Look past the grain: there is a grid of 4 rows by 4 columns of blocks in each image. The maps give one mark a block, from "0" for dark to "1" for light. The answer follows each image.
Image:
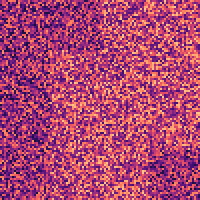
0 0 1 1
0 1 1 1
0 1 1 1
0 1 1 0
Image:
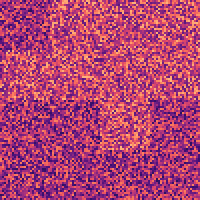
0 1 1 1
1 1 1 1
0 0 1 0
0 0 0 0
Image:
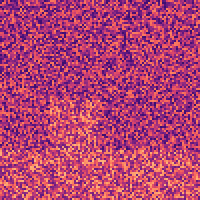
0 0 0 0
0 0 0 0
0 1 0 0
1 1 1 1
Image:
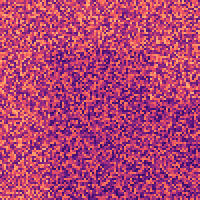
1 1 1 1
1 0 0 1
1 0 0 0
1 0 0 0
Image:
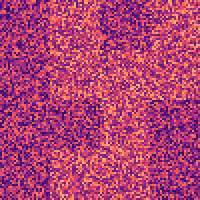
0 1 0 1
0 1 1 1
0 0 1 0
0 1 1 0
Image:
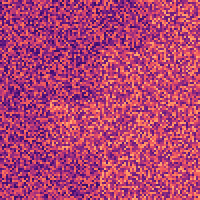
0 0 0 1
0 0 1 1
0 1 1 1
0 0 1 1
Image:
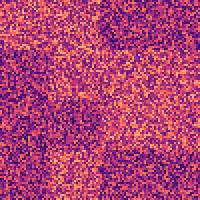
1 1 0 0
0 1 1 1
0 0 1 1
0 1 0 0
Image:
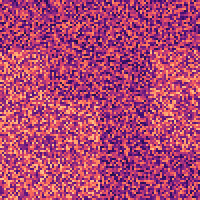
0 0 0 0
1 0 0 1
1 1 0 1
1 1 0 0
